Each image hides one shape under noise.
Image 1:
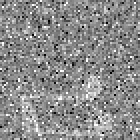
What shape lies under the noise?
pair of musical notes
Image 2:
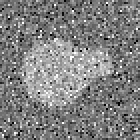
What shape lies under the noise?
light bulb
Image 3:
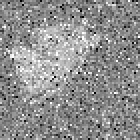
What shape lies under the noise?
chess knight
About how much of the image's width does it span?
two thirds
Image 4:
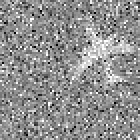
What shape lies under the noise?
airplane
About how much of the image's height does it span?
half
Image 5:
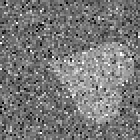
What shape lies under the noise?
heart
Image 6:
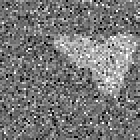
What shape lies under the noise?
chess pawn
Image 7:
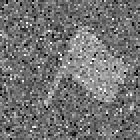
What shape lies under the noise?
flag
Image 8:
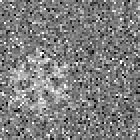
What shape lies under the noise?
snowflake
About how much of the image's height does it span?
half
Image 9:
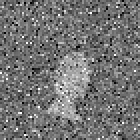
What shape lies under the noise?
fish
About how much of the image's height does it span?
half
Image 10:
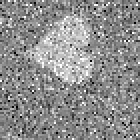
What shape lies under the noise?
heart
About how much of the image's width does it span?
half
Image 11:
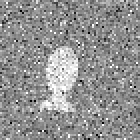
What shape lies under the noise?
fish
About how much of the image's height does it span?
half
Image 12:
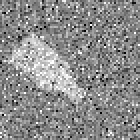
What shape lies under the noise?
bottle
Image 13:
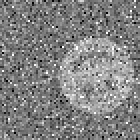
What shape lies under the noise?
smiling face
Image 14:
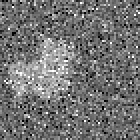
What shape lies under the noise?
car
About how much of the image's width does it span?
half
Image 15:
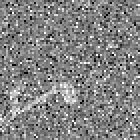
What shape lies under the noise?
musical note
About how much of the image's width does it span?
half
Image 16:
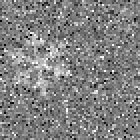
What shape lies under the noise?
snowflake
